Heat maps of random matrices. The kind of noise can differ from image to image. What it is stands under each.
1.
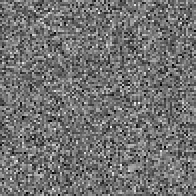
low rank plus noise
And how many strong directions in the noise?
two
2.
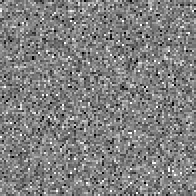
heavy tails
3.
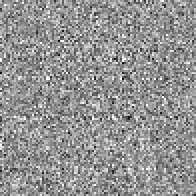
low rank plus noise
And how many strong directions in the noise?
three or four
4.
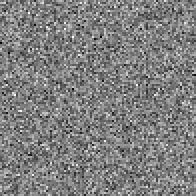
independent entries
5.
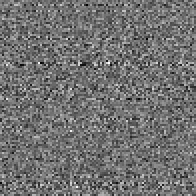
rows of uneven size
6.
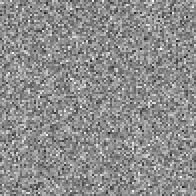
independent entries
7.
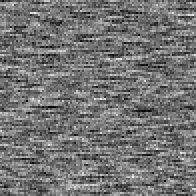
streaked along the rows
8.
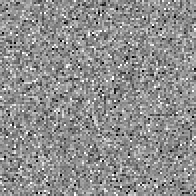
heavy tails
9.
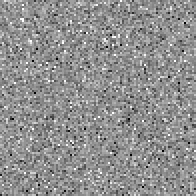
heavy tails
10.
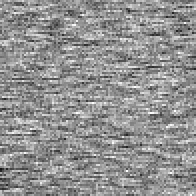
streaked along the rows
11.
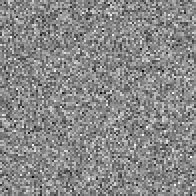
independent entries
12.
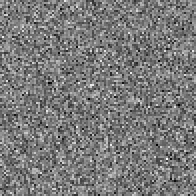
independent entries
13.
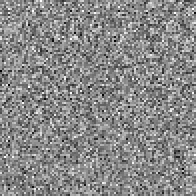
low rank plus noise
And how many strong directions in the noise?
three or four
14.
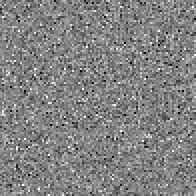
heavy tails
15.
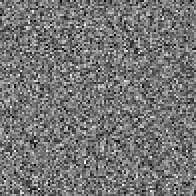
low rank plus noise
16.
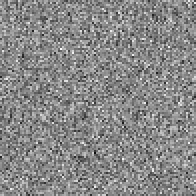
low rank plus noise
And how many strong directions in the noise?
one
